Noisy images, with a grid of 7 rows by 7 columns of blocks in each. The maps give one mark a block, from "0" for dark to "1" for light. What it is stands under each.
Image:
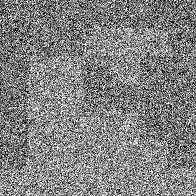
0 0 0 0 0 0 0
0 0 0 1 1 1 0
0 1 1 0 1 0 0
0 1 1 0 0 0 0
0 1 1 1 1 0 0
0 1 1 1 1 1 0
1 1 1 1 1 1 1
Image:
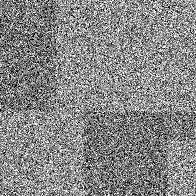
0 0 1 1 1 1 1
0 0 1 1 1 1 1
0 0 1 1 1 1 1
0 0 1 1 1 1 1
1 1 1 0 0 0 0
1 1 1 0 0 0 1
1 1 1 0 0 0 1
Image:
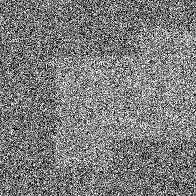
0 0 0 0 0 0 0
0 0 0 0 0 1 1
0 0 1 1 1 1 1
0 0 1 1 1 1 1
0 0 1 1 1 1 1
0 0 1 1 0 0 0
0 0 0 0 0 0 0
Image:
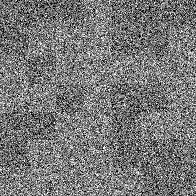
0 0 0 1 0 0 0
0 1 1 1 0 0 1
1 0 1 1 1 1 1
1 1 0 1 0 0 1
0 0 1 1 0 1 1
0 1 1 1 0 0 0
1 1 1 1 1 0 0
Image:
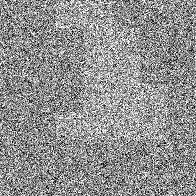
0 0 1 1 0 0 0
0 0 0 1 1 0 0
0 0 0 1 1 0 0
0 0 0 1 1 1 0
0 0 1 1 1 1 0
0 0 0 0 0 0 0
0 0 0 0 0 0 0
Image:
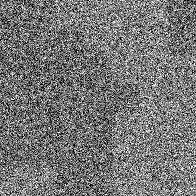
0 0 1 1 1 1 0
0 0 0 1 1 1 0
0 0 0 0 1 1 1
0 0 0 0 0 1 1
0 0 0 0 1 1 1
0 0 0 0 1 1 1
1 1 0 0 1 1 1
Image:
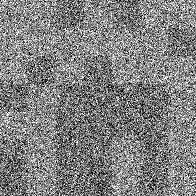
1 1 0 1 0 1 1
1 1 1 1 1 1 0
1 0 1 0 1 1 1
0 1 0 0 0 0 1
1 1 0 0 0 0 1
0 1 0 0 1 0 1
0 1 0 0 1 0 1
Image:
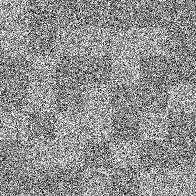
1 0 0 0 0 0 0
1 0 1 1 1 1 0
0 1 0 0 1 0 0
0 1 0 1 0 0 1
1 0 1 1 0 1 0
0 1 1 0 1 0 0
0 0 0 1 0 1 1
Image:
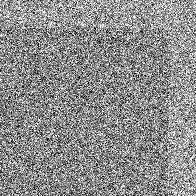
1 1 1 1 1 1 1
0 0 0 0 0 0 1
0 0 0 0 0 0 1
0 0 0 0 0 0 1
0 0 0 0 0 0 1
0 0 0 0 0 0 1
0 0 0 0 0 0 1
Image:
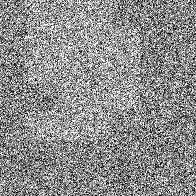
0 1 1 1 0 0 0
0 1 1 1 1 0 0
0 1 1 1 1 0 0
0 0 1 1 1 0 0
0 1 1 1 0 0 0
0 0 0 0 0 0 0
0 0 0 0 0 0 0
